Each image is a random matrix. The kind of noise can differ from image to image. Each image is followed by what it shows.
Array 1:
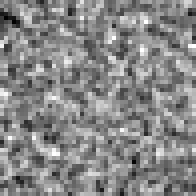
blotchy
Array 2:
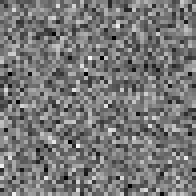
independent entries
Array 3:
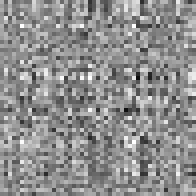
low rank plus noise
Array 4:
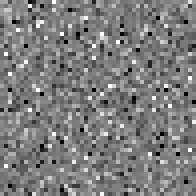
heavy tails
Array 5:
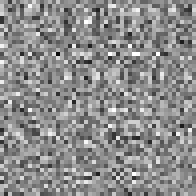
low rank plus noise
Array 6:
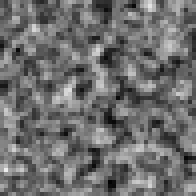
blotchy
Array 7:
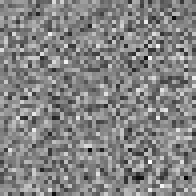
low rank plus noise
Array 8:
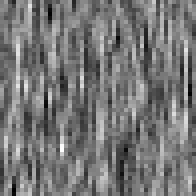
streaked along the columns
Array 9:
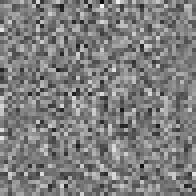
low rank plus noise
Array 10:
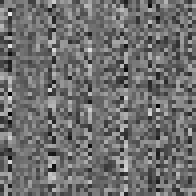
columns of uneven size
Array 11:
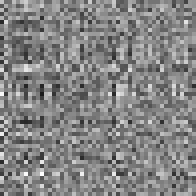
low rank plus noise
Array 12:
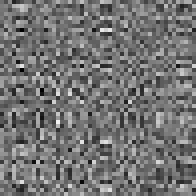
low rank plus noise
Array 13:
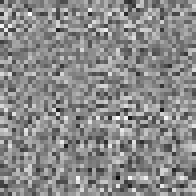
low rank plus noise
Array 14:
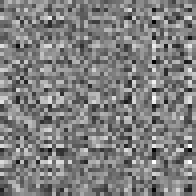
low rank plus noise
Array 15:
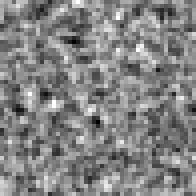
blotchy
